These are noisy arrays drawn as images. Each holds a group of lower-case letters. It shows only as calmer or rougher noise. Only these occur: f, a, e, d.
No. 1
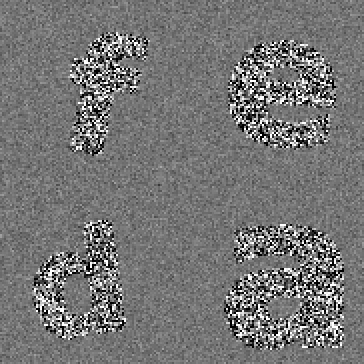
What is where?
top left: rough f; top right: rough e; bottom left: rough d; bottom right: rough a
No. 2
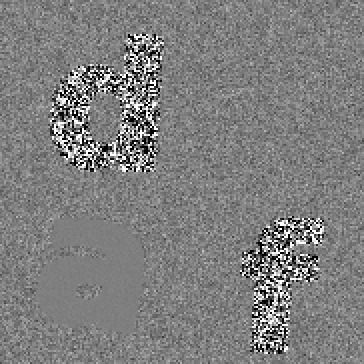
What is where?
top left: rough d; bottom left: calm a; bottom right: rough f
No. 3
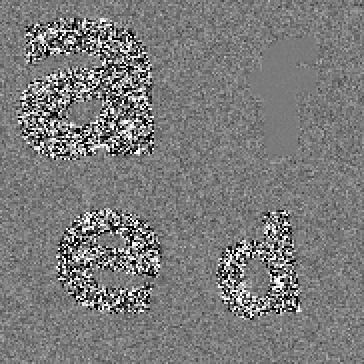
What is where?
top left: rough a; top right: calm f; bottom left: rough e; bottom right: rough d
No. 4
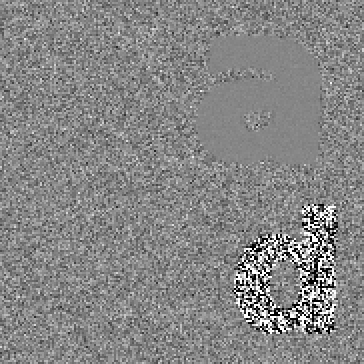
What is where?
top right: calm a; bottom right: rough d
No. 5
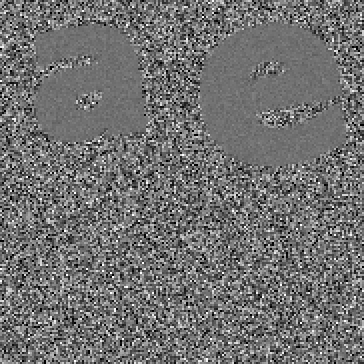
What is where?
top left: calm a; top right: calm e
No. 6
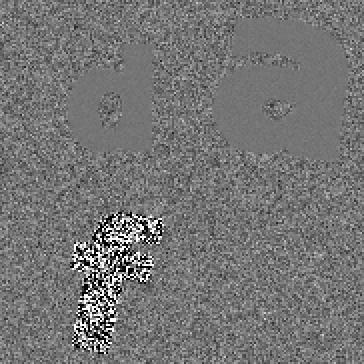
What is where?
top left: calm d; top right: calm a; bottom left: rough f
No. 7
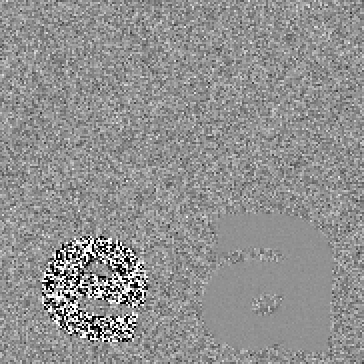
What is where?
bottom left: rough e; bottom right: calm a
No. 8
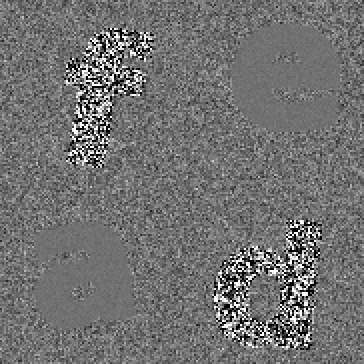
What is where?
top left: rough f; top right: calm e; bottom left: calm a; bottom right: rough d
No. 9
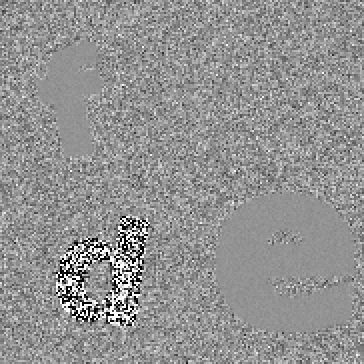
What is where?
top left: calm f; bottom left: rough d; bottom right: calm e
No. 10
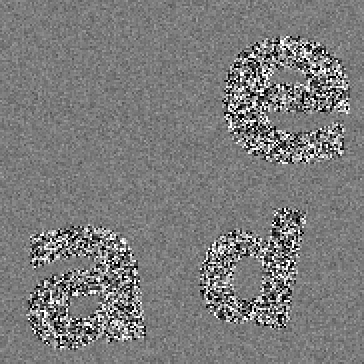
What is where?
top right: rough e; bottom left: rough a; bottom right: rough d
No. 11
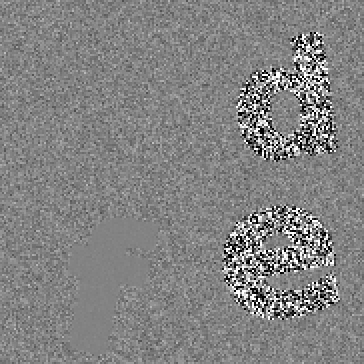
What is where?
top right: rough d; bottom left: calm f; bottom right: rough e
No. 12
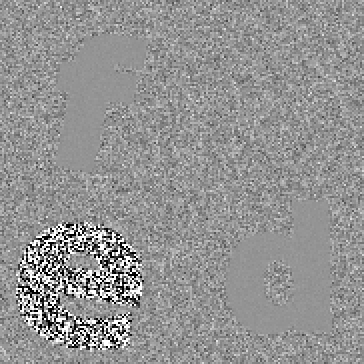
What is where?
top left: calm f; bottom left: rough e; bottom right: calm d
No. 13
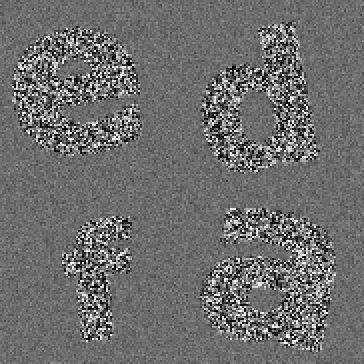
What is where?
top left: rough e; top right: rough d; bottom left: rough f; bottom right: rough a
